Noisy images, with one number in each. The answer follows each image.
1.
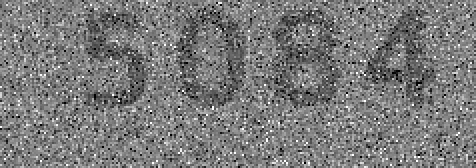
5084
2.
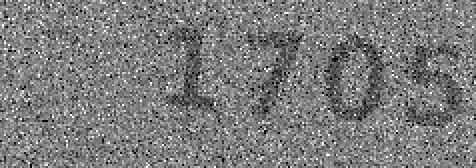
1705
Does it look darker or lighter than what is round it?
darker
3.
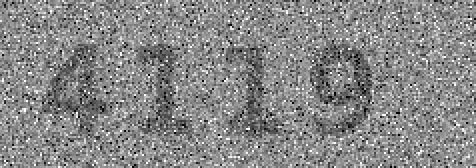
4119
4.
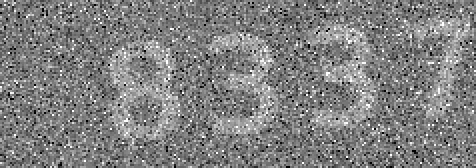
8337
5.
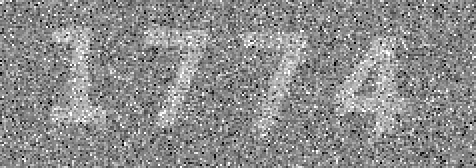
1774
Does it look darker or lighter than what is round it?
lighter
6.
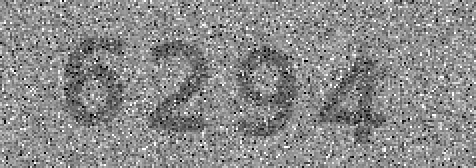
6294
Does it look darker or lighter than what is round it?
darker
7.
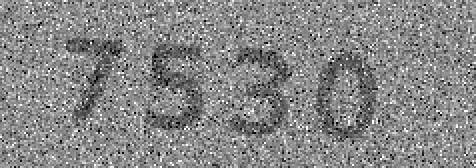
7530
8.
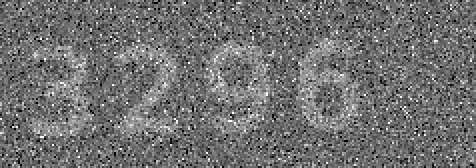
3296
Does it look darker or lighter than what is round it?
lighter
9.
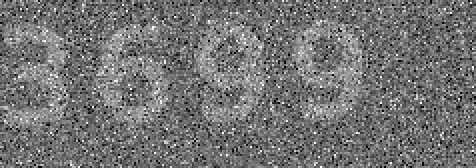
3699
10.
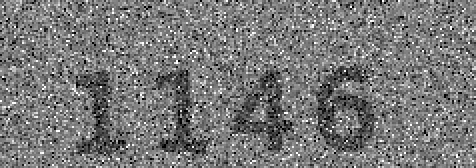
1146
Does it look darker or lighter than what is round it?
darker
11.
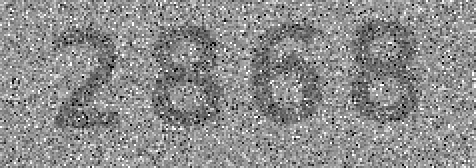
2868
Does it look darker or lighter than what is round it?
darker
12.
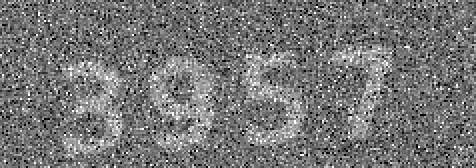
3957
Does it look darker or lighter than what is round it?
lighter
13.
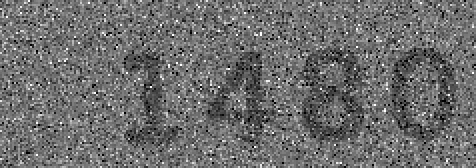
1480
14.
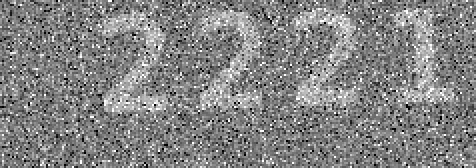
2221
